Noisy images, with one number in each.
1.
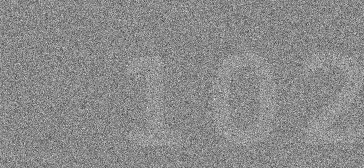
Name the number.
102
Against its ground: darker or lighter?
lighter
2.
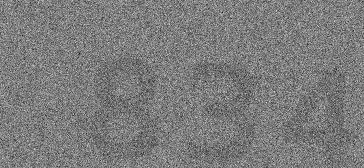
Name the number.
834
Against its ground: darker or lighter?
darker
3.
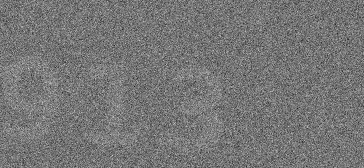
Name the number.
913
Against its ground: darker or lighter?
lighter
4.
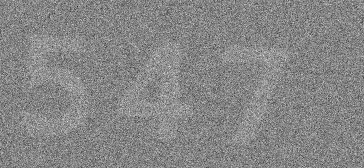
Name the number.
547
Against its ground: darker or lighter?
lighter
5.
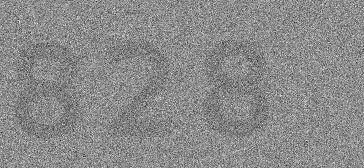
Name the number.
828
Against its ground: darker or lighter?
darker
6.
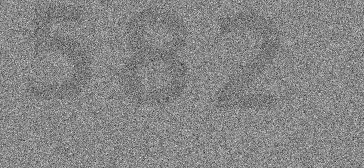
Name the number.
582
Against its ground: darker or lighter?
darker
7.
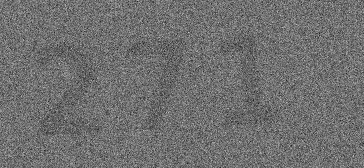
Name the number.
271
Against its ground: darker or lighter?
darker
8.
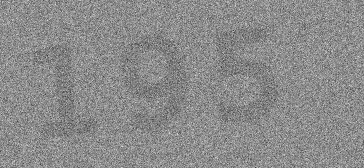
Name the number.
195
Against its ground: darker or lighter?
darker
